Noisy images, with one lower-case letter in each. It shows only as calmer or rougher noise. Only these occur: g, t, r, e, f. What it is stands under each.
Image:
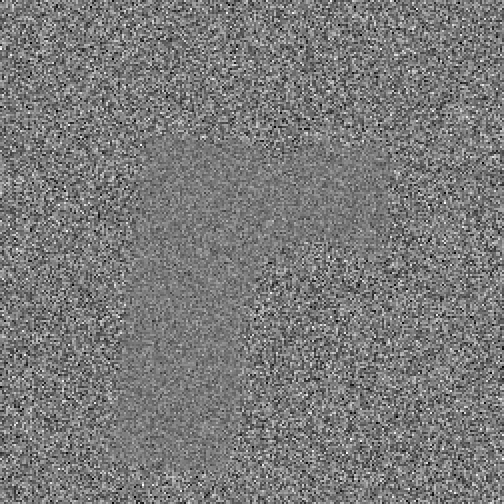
r
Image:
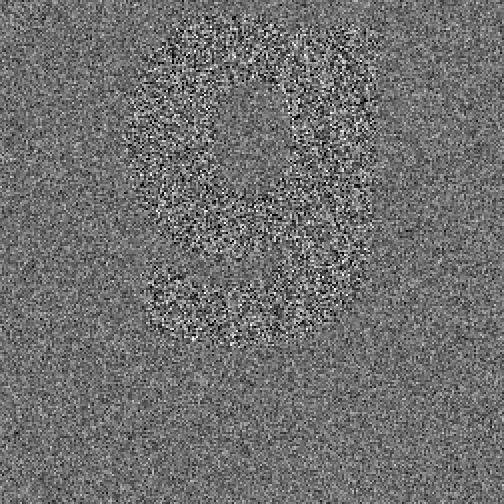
g
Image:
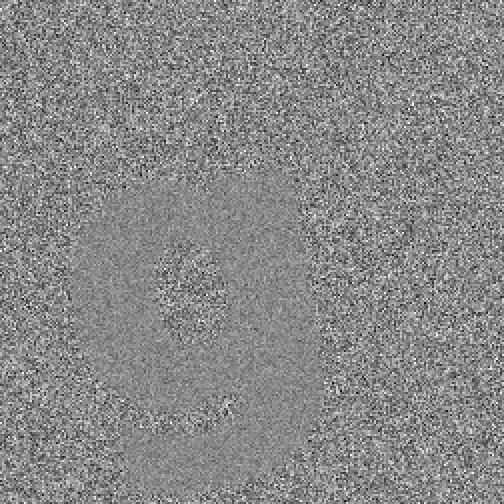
g
